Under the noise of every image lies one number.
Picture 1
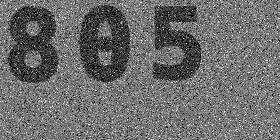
805
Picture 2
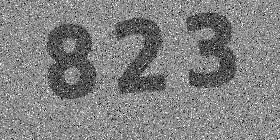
823
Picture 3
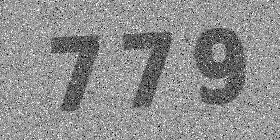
779
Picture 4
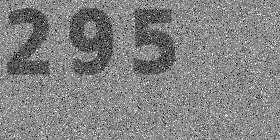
295
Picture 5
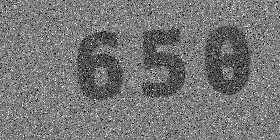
650
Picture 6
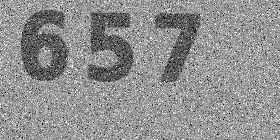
657
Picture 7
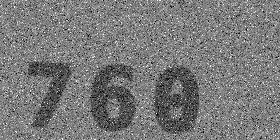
760
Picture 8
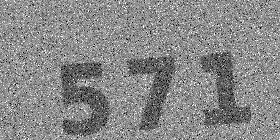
571
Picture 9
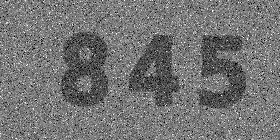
845
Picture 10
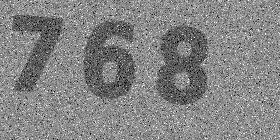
768
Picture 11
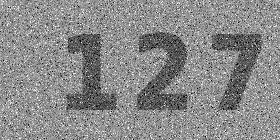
127
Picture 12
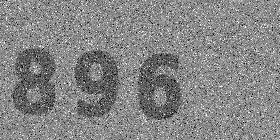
896
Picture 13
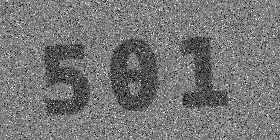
501
